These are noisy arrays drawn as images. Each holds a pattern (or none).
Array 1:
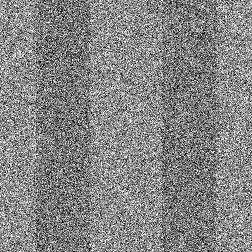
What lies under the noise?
vertical stripes
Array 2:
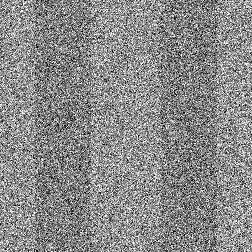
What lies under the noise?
vertical stripes
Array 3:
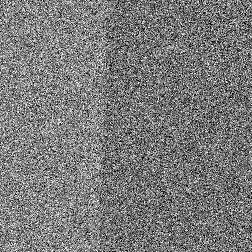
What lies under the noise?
a sharp edge
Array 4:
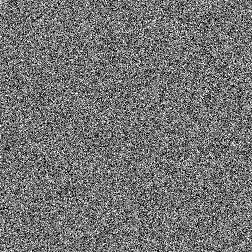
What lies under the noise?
only noise
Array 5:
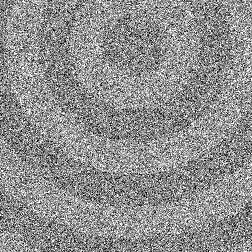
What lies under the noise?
rings round one point
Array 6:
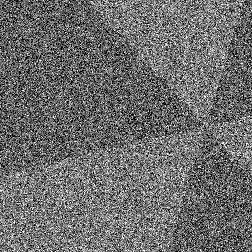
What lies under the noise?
spokes from one point
